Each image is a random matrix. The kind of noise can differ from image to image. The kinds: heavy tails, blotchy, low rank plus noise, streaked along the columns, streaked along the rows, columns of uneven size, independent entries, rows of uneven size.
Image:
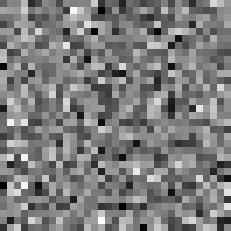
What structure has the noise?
low rank plus noise
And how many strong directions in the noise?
two
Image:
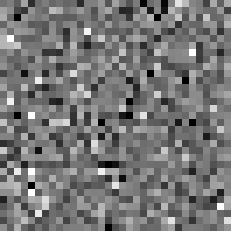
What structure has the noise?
heavy tails
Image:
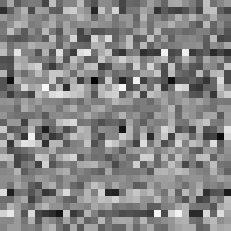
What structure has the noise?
rows of uneven size
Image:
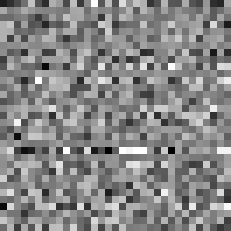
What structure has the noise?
rows of uneven size
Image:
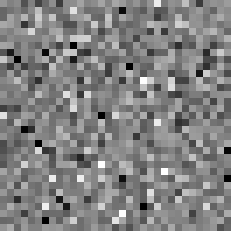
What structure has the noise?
heavy tails
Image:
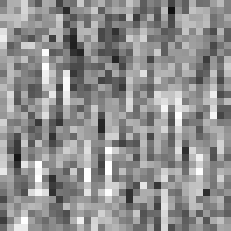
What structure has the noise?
streaked along the columns
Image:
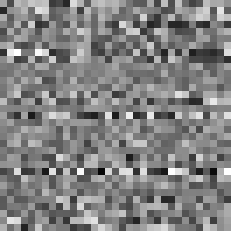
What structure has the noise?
rows of uneven size
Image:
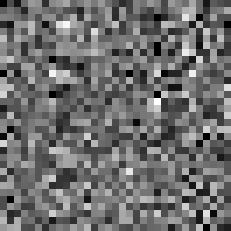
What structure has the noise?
low rank plus noise
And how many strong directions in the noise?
three or four
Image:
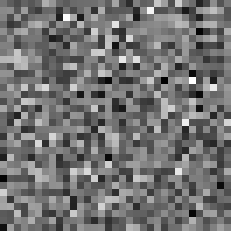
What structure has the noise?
independent entries
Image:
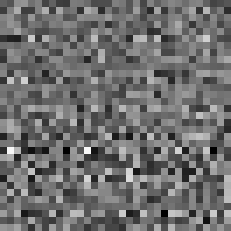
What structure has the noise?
rows of uneven size
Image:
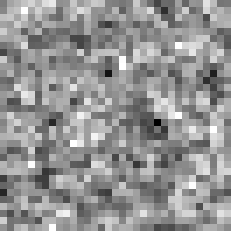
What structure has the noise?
blotchy
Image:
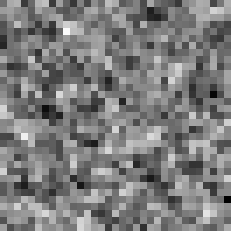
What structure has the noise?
blotchy
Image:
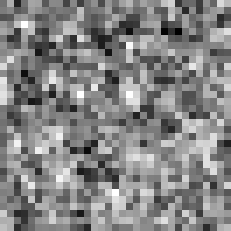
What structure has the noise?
blotchy
